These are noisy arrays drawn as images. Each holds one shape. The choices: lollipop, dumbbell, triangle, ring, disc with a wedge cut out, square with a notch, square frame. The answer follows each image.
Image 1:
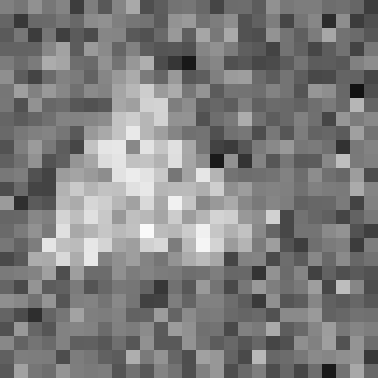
light triangle
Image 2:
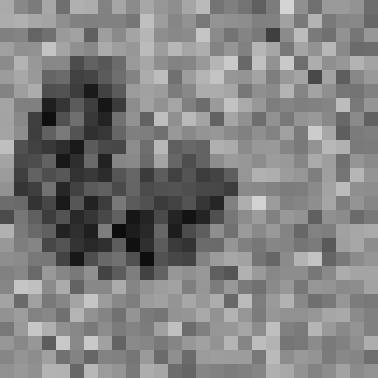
dark disc with a wedge cut out
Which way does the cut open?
up and right
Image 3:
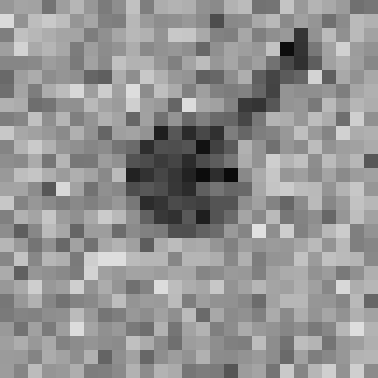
dark lollipop
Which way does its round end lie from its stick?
down and left
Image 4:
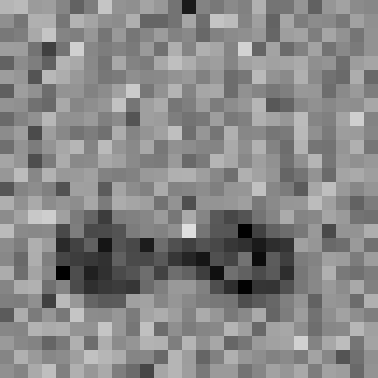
dark dumbbell
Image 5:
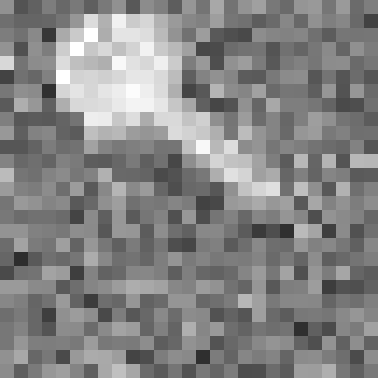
light lollipop
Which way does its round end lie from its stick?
up and left
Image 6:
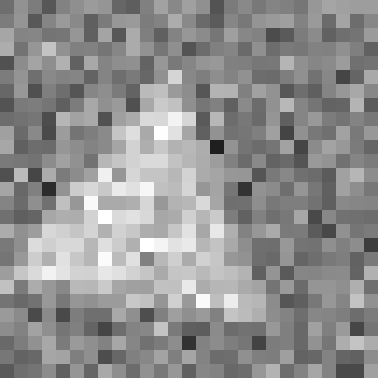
light triangle
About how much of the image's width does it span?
two thirds
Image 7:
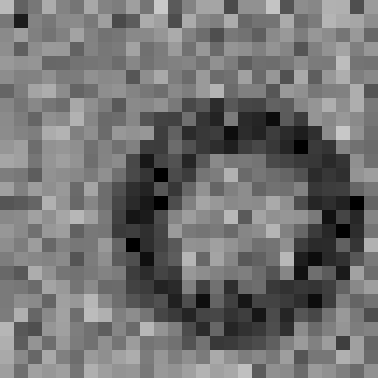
dark ring
